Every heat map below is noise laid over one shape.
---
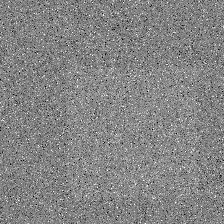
square
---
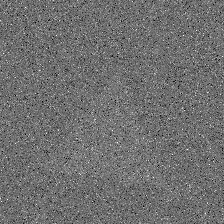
triangle
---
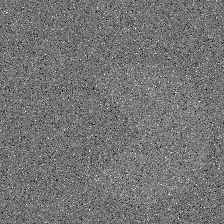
disc with a wedge cut out
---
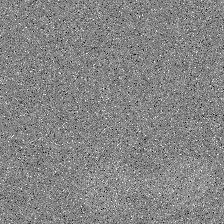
dumbbell
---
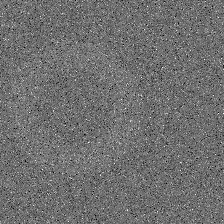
ring
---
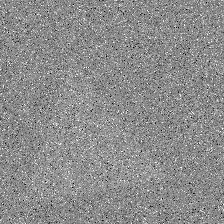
triangle
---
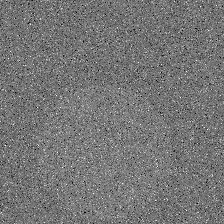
disc
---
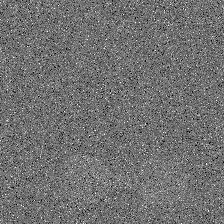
dumbbell
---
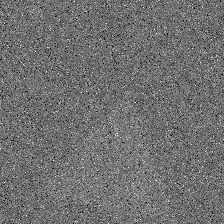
triangle
